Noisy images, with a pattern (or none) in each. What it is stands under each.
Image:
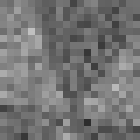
spokes from one point
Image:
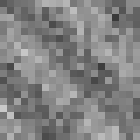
diagonal stripes
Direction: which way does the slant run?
top left to bottom right
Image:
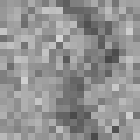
a wavy band
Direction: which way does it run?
top to bottom
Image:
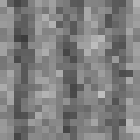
vertical stripes
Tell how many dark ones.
3
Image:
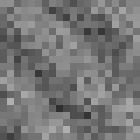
diagonal stripes
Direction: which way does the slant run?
top left to bottom right
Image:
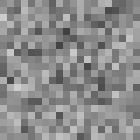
only noise
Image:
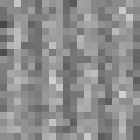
vertical stripes
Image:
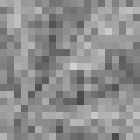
spokes from one point
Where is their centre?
bottom left
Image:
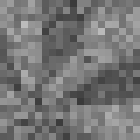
spokes from one point
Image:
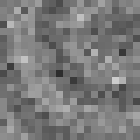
rings round one point
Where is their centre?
top right
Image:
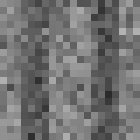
vertical stripes
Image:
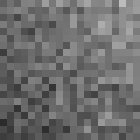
a smooth slope
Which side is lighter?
top right
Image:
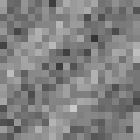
diagonal stripes
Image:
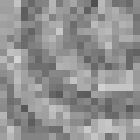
rings round one point
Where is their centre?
top right
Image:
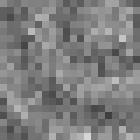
rings round one point
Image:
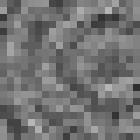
rings round one point
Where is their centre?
middle right
